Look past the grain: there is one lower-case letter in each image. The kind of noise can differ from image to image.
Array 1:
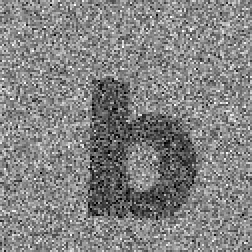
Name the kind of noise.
independent entries
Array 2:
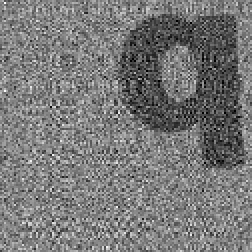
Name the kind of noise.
low rank plus noise
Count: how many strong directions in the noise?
one
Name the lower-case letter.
q
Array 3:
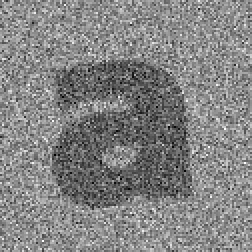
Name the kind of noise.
independent entries
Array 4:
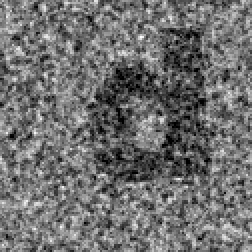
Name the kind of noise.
blotchy
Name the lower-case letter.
d
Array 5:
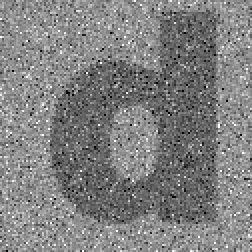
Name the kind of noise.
heavy tails
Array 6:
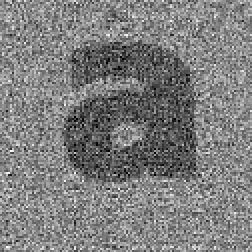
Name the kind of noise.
low rank plus noise
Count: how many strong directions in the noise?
three or four
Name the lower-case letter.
a
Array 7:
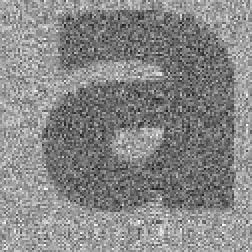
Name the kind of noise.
low rank plus noise
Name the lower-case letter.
a
